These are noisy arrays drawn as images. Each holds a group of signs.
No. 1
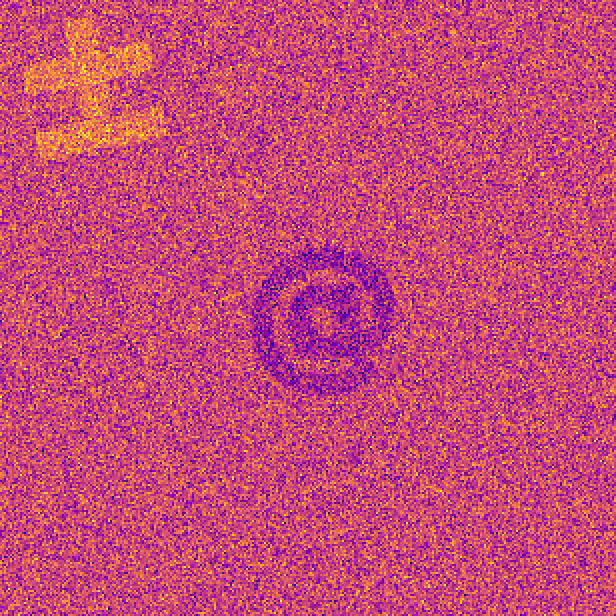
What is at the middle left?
nothing
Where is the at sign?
centre
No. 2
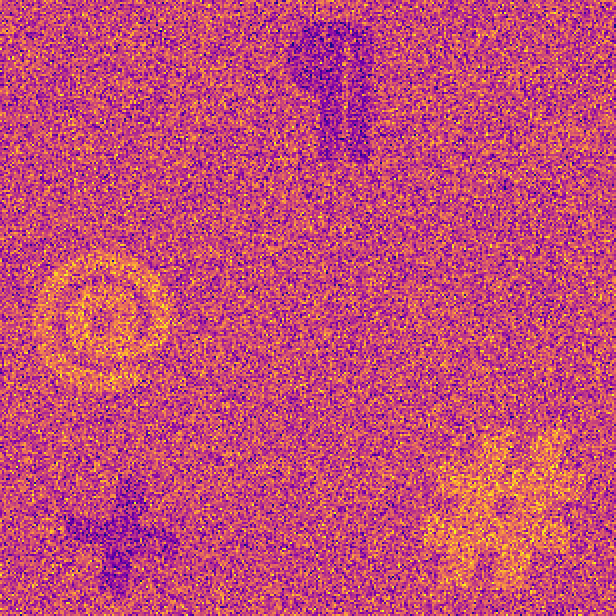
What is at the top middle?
pilcrow
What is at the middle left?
at sign
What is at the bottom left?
plus sign
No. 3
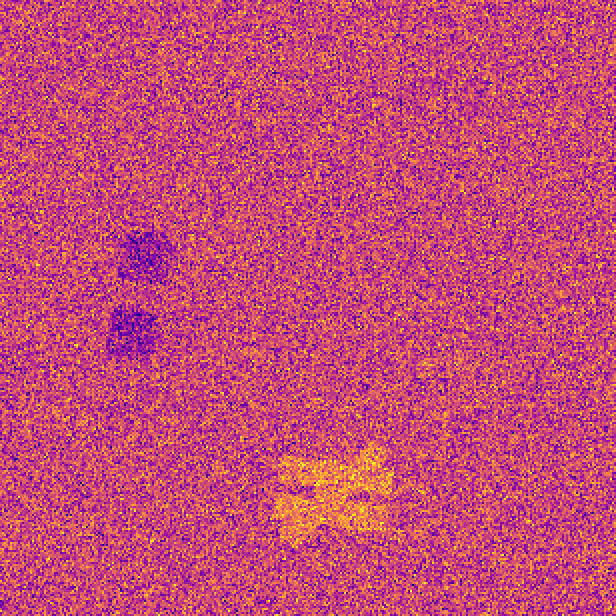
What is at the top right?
nothing
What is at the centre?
nothing
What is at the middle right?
nothing
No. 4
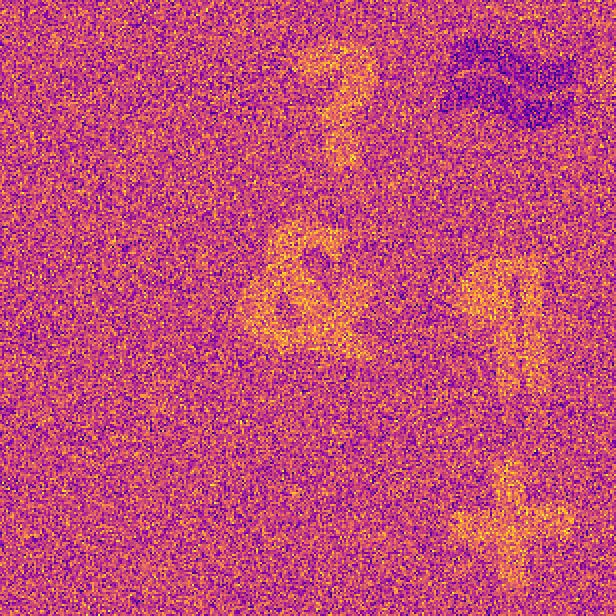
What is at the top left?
nothing
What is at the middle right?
pilcrow
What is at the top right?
approximately sign
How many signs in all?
5
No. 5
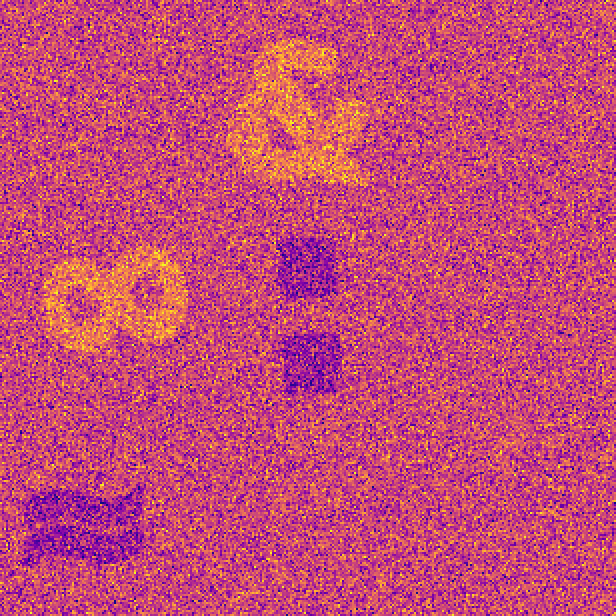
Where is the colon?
centre
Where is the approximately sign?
bottom left
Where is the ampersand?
top middle
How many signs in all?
4
